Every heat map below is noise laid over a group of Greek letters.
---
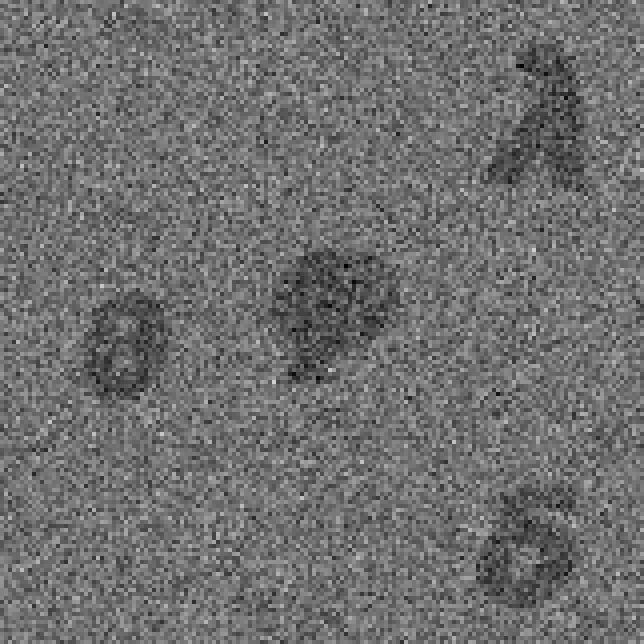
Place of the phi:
centre
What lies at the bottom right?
delta
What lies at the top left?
nothing
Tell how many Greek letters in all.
4
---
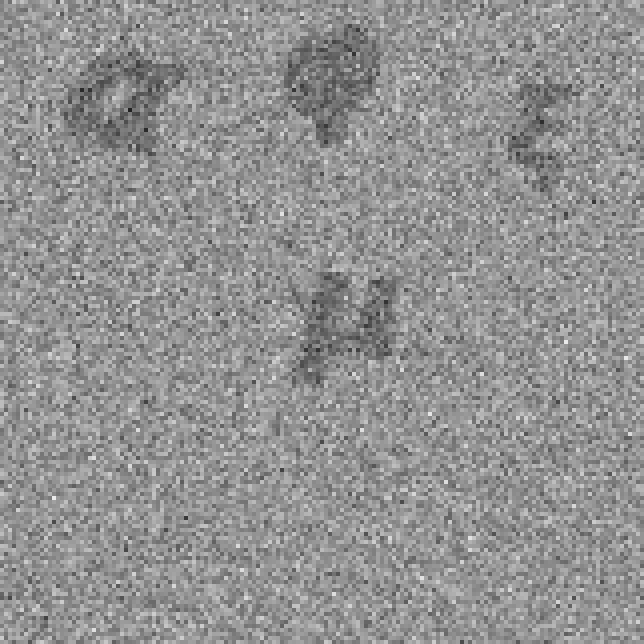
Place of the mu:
centre
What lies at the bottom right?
nothing
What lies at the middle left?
nothing
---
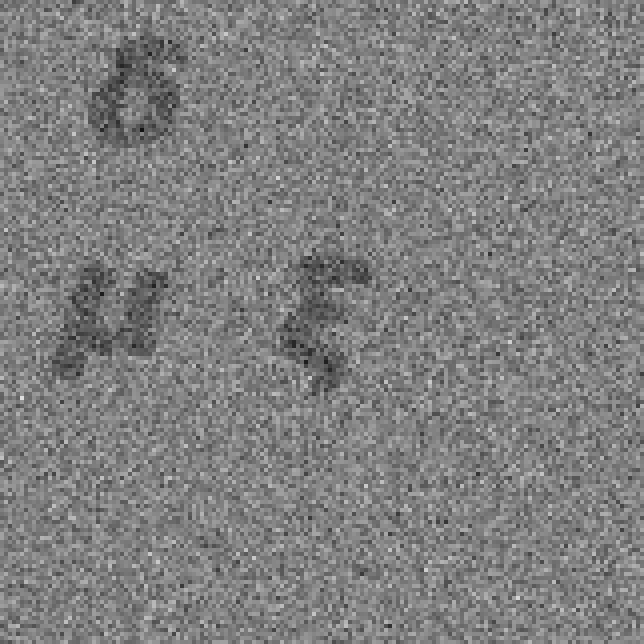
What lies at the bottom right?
nothing
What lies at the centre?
xi
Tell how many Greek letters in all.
3
